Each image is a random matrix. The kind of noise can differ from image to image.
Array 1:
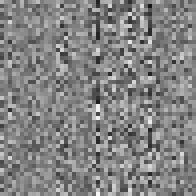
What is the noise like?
columns of uneven size
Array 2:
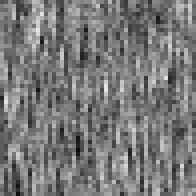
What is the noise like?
streaked along the columns
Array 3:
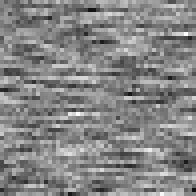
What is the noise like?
streaked along the rows
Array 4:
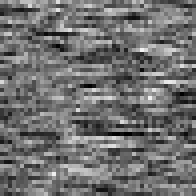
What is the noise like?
streaked along the rows
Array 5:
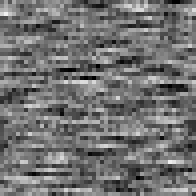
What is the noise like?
streaked along the rows
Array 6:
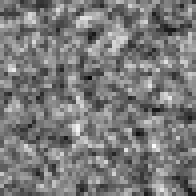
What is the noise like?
blotchy
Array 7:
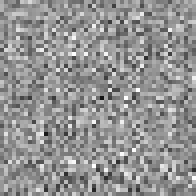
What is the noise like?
low rank plus noise
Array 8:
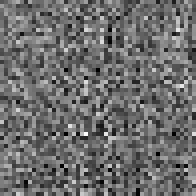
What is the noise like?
low rank plus noise
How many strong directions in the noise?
two
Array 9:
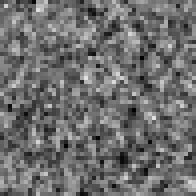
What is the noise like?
blotchy
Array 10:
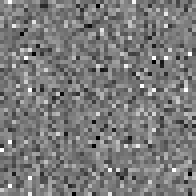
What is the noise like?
heavy tails
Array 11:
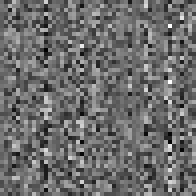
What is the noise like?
columns of uneven size
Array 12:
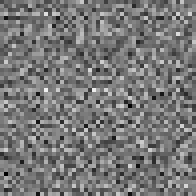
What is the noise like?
low rank plus noise
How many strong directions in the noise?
three or four
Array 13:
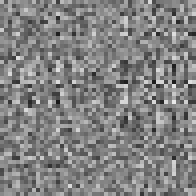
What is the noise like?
low rank plus noise
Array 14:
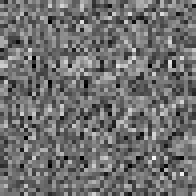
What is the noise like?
low rank plus noise
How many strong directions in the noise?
three or four
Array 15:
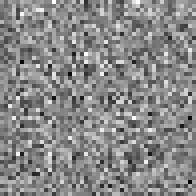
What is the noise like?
low rank plus noise
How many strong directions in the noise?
one
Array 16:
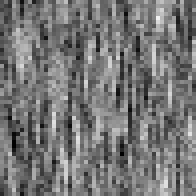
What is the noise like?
streaked along the columns
